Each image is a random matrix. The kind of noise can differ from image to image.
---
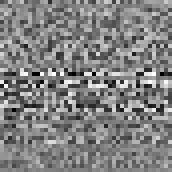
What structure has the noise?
rows of uneven size
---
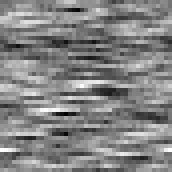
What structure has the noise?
streaked along the rows
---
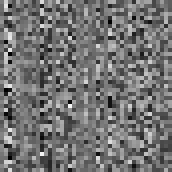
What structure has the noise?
columns of uneven size
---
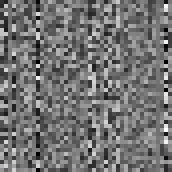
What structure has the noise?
columns of uneven size
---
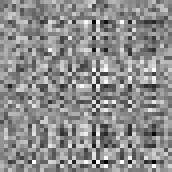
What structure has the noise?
low rank plus noise
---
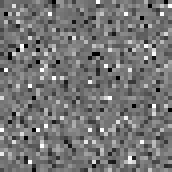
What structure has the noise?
heavy tails
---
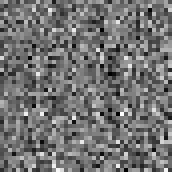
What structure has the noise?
low rank plus noise
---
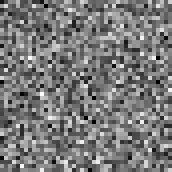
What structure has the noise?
independent entries
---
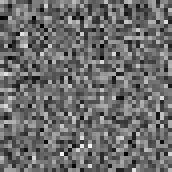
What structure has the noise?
low rank plus noise
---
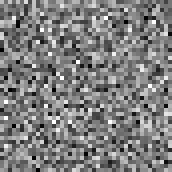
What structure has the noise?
independent entries
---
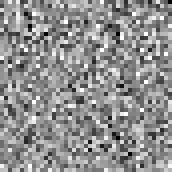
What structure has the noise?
independent entries
